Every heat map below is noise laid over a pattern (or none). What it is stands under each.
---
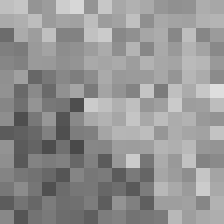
a sharp edge
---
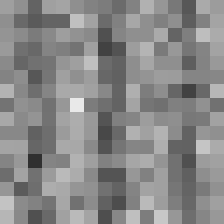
vertical stripes
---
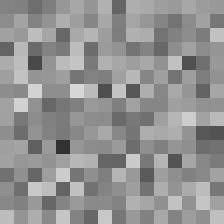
only noise
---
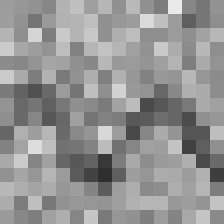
a wavy band
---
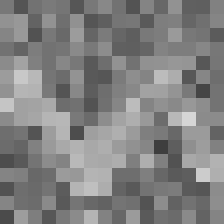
a wavy band
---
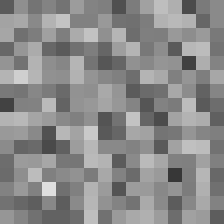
rings round one point
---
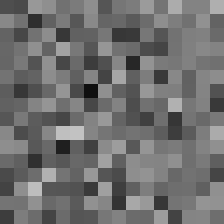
only noise
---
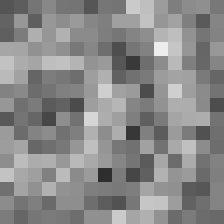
rings round one point
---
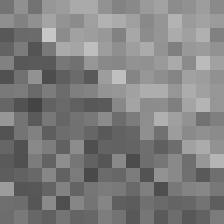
a sharp edge
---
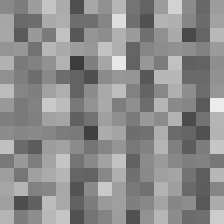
vertical stripes
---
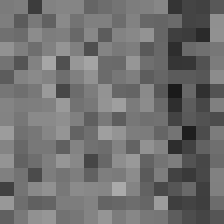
one vertical stripe
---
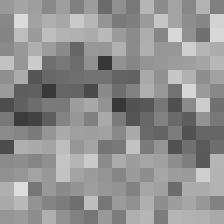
a wavy band
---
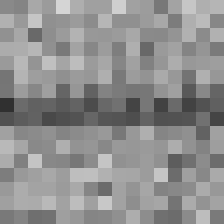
one horizontal stripe
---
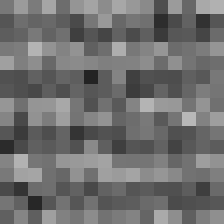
horizontal stripes
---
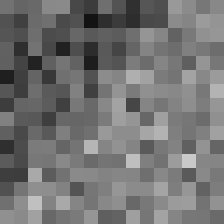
a sharp edge
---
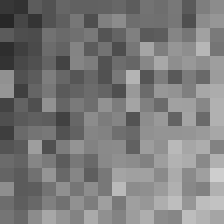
a smooth slope
